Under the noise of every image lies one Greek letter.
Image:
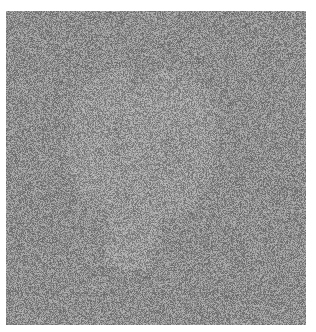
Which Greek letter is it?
phi
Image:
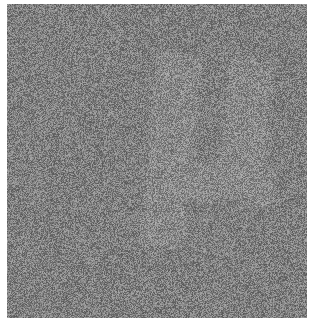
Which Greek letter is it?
mu
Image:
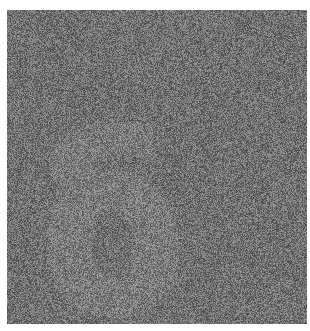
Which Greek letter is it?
delta
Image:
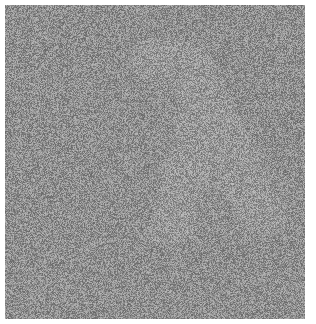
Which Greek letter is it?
lambda
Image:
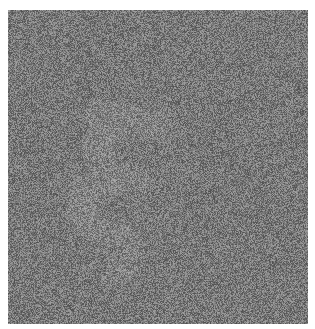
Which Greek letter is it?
xi
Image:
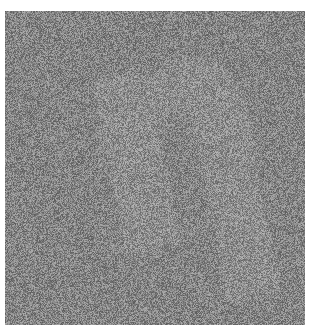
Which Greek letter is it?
eta
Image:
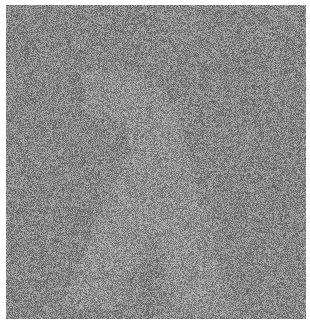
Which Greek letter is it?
lambda
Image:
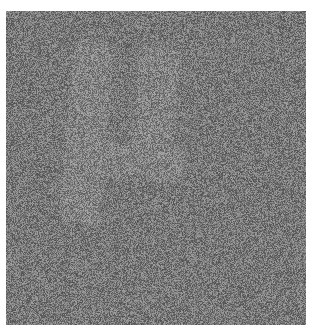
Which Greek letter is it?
mu
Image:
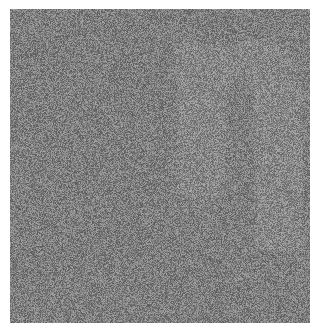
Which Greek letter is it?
eta
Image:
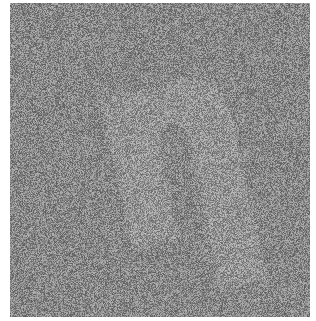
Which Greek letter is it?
eta
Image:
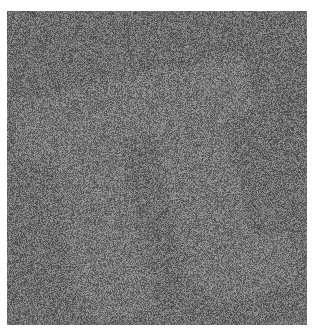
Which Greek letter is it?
pi
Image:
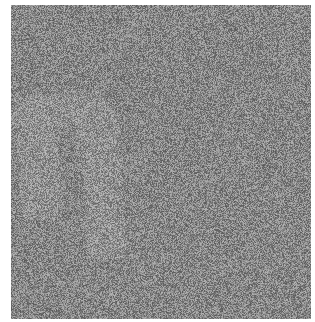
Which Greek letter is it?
eta
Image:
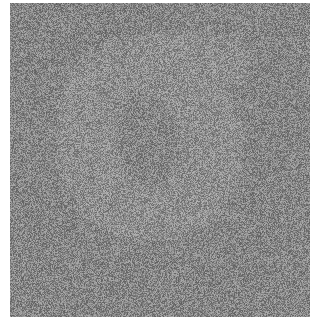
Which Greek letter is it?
sigma
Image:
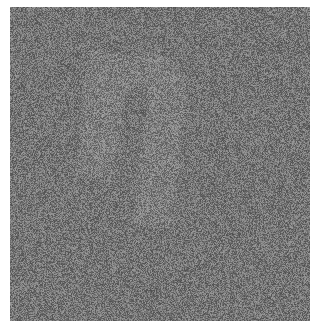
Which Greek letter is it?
eta
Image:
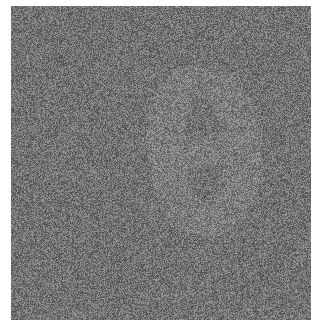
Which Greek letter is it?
theta
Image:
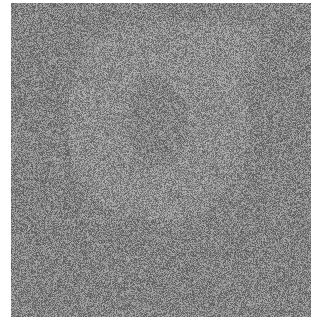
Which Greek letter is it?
sigma
